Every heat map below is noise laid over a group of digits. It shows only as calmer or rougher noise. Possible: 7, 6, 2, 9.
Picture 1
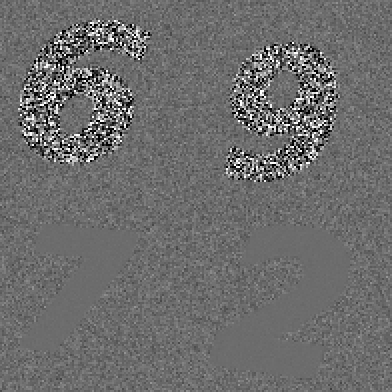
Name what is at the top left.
6
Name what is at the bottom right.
2
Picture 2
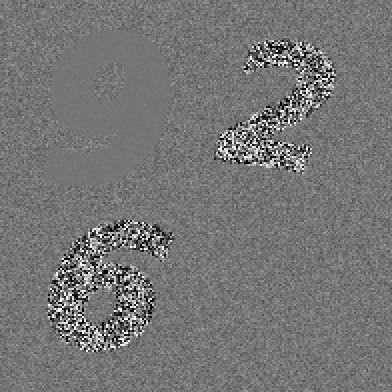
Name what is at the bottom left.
6
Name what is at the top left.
9
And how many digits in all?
3
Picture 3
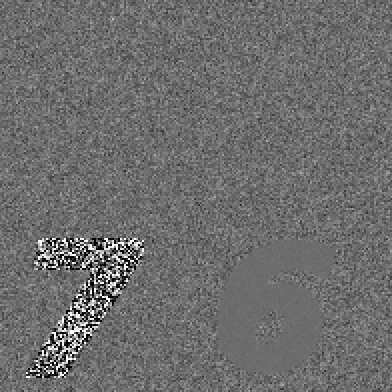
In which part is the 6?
bottom right
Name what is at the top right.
nothing
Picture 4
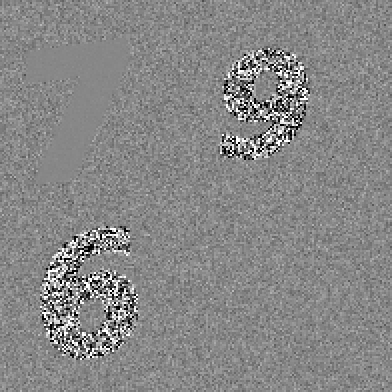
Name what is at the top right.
9
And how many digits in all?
3
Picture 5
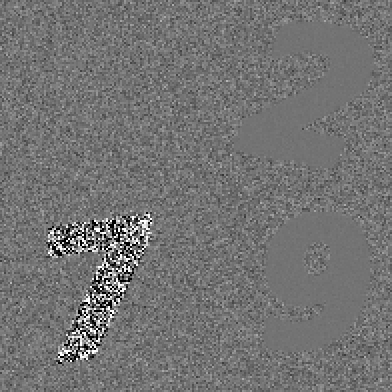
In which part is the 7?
bottom left
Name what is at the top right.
2
